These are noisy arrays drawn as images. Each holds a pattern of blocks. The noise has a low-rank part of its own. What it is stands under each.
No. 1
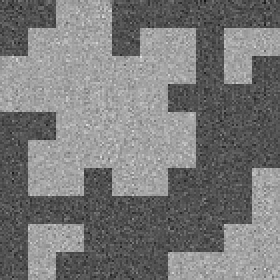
mirrored about the diagonal from the top left
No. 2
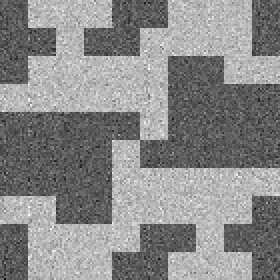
the same after a half turn
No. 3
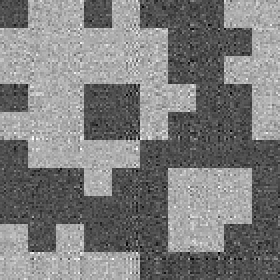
mirrored about the diagonal from the top left
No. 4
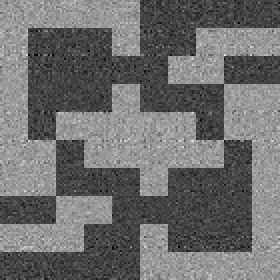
the same after a half turn
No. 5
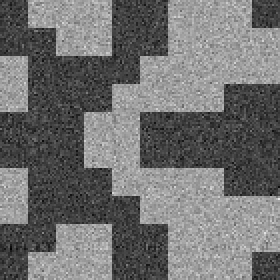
top and bottom mirror each other
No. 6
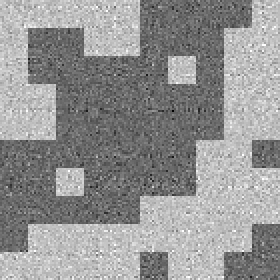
mirrored about the diagonal from the top left
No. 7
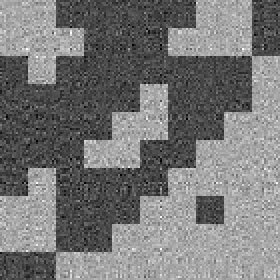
mirrored about the diagonal from the top left
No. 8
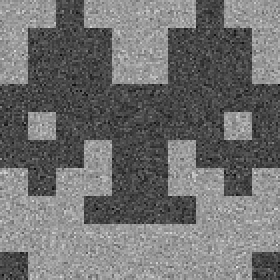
left and right mirror each other
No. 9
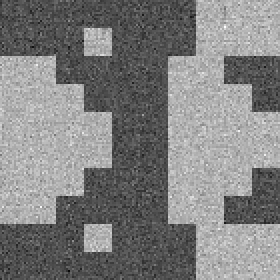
top and bottom mirror each other
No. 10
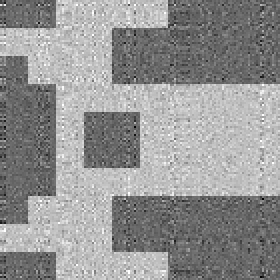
top and bottom mirror each other
